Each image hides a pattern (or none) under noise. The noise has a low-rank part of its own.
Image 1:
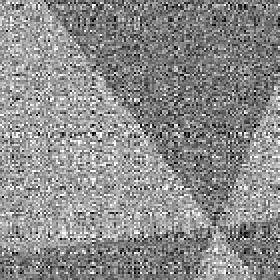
spokes from one point
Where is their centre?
bottom right
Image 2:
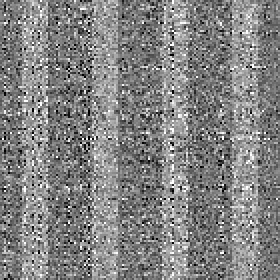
vertical stripes
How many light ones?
4
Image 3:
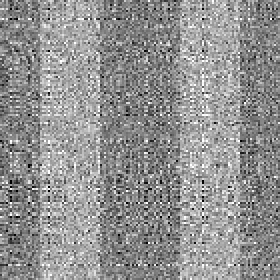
vertical stripes
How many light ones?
2
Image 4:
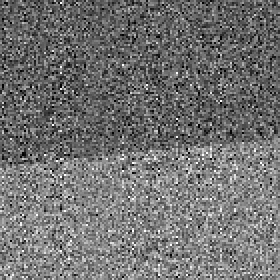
a sharp edge
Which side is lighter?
bottom
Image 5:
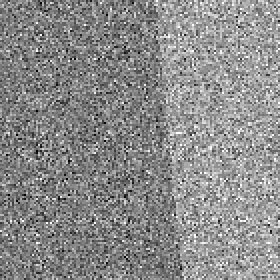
a sharp edge
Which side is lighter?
right
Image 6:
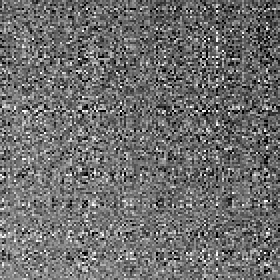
a smooth slope
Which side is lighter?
bottom left
